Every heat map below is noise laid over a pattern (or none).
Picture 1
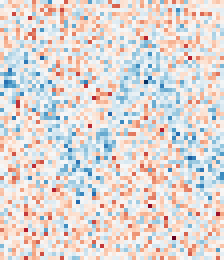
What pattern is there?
a wavy band
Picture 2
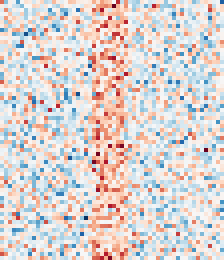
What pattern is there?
one vertical stripe
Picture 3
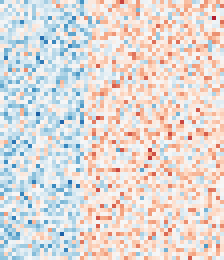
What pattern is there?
a sharp edge
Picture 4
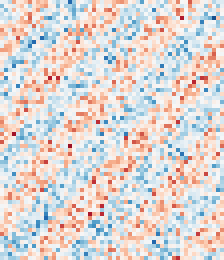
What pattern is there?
diagonal stripes
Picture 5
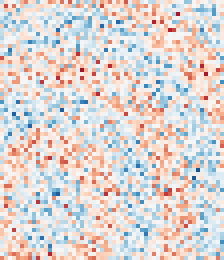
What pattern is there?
rings round one point
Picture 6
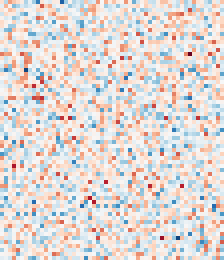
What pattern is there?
only noise
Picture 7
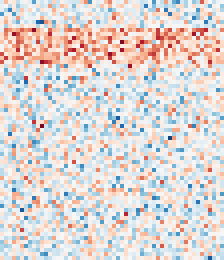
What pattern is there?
one horizontal stripe
